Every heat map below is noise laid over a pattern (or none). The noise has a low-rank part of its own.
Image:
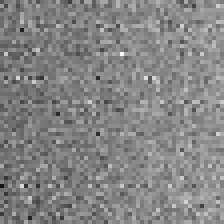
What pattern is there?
a smooth slope
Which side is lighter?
right
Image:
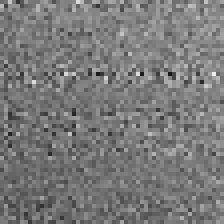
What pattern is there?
a smooth slope
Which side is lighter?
top right
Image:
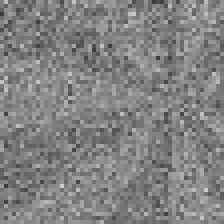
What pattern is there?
spokes from one point
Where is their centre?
middle right
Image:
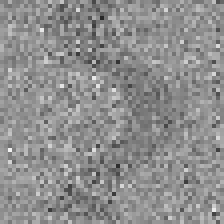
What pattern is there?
a wavy band
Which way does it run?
top to bottom
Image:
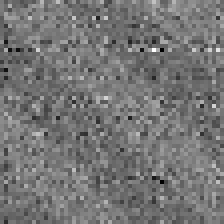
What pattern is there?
diagonal stripes
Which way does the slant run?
top left to bottom right
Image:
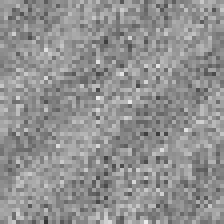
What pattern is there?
diagonal stripes
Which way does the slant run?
bottom left to top right
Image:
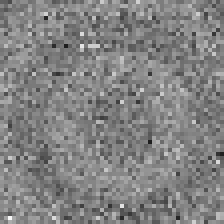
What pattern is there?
rings round one point
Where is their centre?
centre
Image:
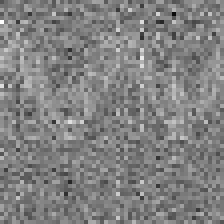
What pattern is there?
a wavy band
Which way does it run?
left to right
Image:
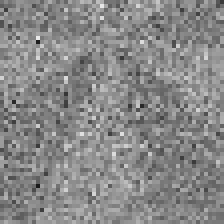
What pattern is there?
spokes from one point
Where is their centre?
top middle
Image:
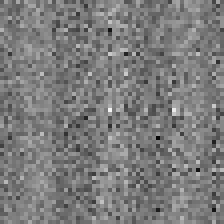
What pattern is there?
vertical stripes
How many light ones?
3
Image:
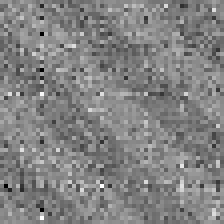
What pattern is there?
diagonal stripes
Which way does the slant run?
top left to bottom right
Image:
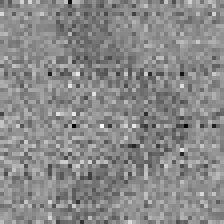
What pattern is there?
a wavy band
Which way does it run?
top to bottom
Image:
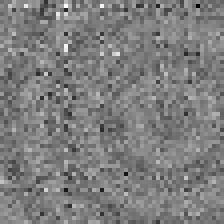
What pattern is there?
rings round one point
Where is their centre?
middle right
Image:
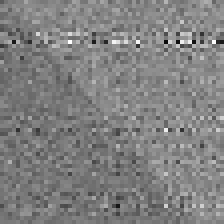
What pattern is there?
a sharp edge
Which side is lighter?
top right
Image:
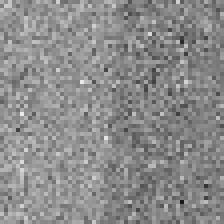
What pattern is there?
a sharp edge
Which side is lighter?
left
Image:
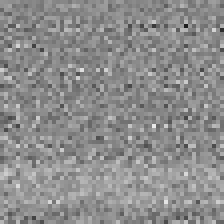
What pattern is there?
one horizontal stripe
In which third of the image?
bottom
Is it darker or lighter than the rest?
lighter
